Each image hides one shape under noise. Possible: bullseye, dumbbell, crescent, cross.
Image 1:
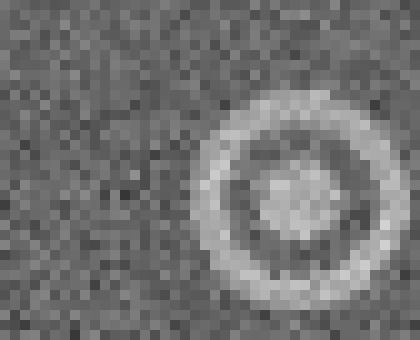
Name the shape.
bullseye
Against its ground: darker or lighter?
lighter
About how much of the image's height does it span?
two thirds
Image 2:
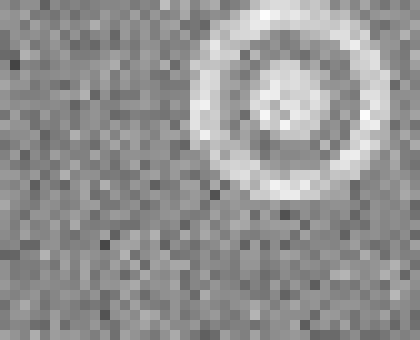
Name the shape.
bullseye
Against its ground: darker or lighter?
lighter
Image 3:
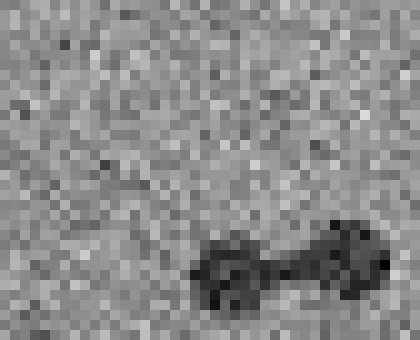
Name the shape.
dumbbell
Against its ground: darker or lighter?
darker
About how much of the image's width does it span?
half
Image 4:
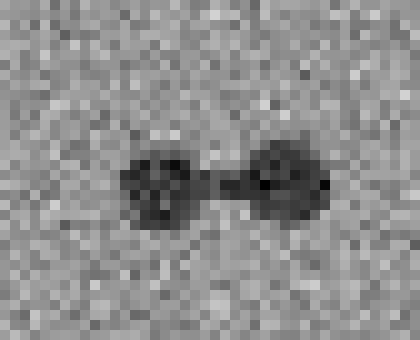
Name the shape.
dumbbell
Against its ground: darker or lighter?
darker
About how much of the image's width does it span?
half
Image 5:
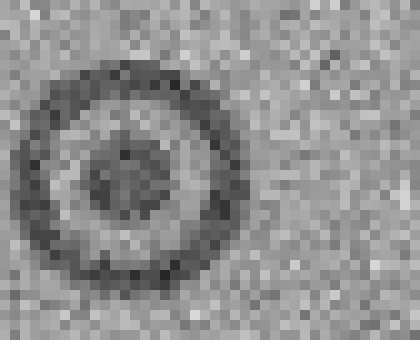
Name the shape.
bullseye
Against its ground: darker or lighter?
darker
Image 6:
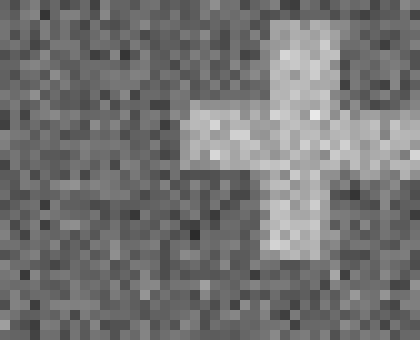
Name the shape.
cross
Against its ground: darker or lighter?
lighter
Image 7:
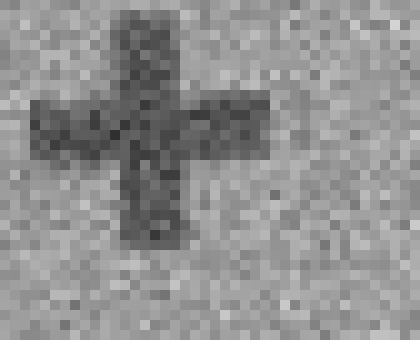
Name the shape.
cross
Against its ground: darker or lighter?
darker
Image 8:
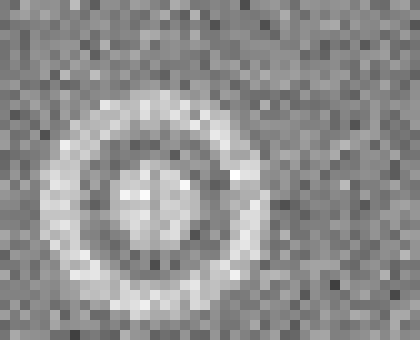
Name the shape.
bullseye
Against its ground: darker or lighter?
lighter
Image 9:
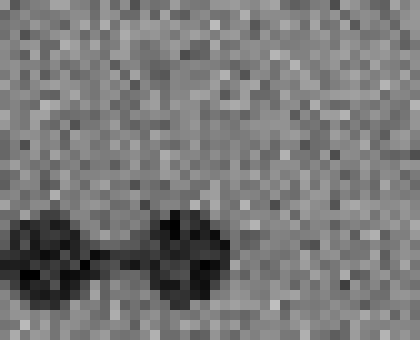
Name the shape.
dumbbell
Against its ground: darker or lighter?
darker
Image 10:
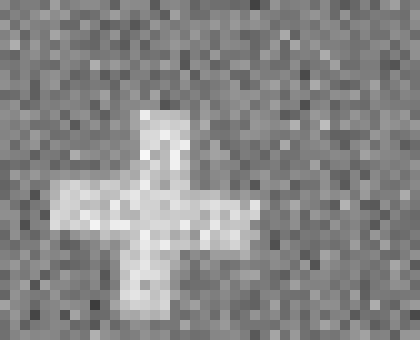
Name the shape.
cross
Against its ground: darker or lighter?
lighter
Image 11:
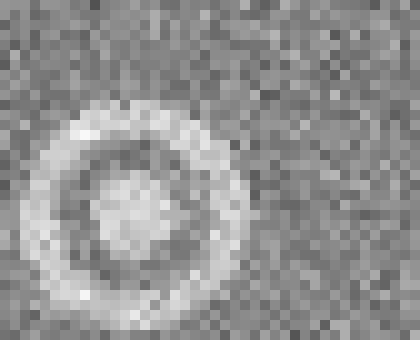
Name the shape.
bullseye
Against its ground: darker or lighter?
lighter
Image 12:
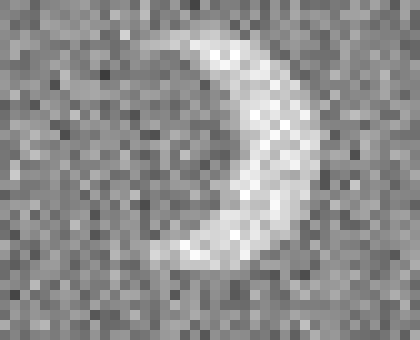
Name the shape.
crescent
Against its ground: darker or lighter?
lighter
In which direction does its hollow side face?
left
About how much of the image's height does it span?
two thirds
